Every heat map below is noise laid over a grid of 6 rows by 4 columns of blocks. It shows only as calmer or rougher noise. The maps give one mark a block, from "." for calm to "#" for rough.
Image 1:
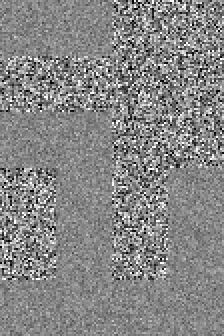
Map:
. . # #
# # # #
. . # #
# . # .
# . # .
. . . .
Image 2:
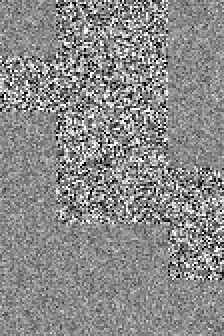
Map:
. # # .
# # # .
. # # .
. # # #
. . . #
. . . .
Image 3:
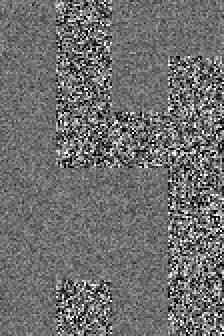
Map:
. # . .
. # . #
. # # #
. . . #
. . . #
. # . #
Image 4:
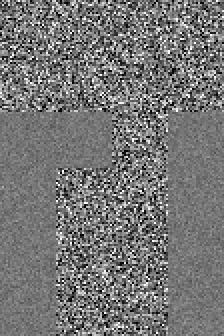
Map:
# # # #
# # # #
. . # .
. # # .
. # # .
. # # .
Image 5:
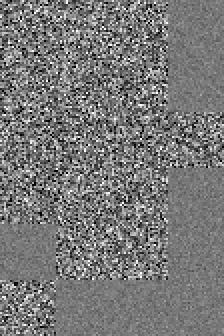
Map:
# # # .
# # # .
# # # #
# # # .
. # # .
# . . .
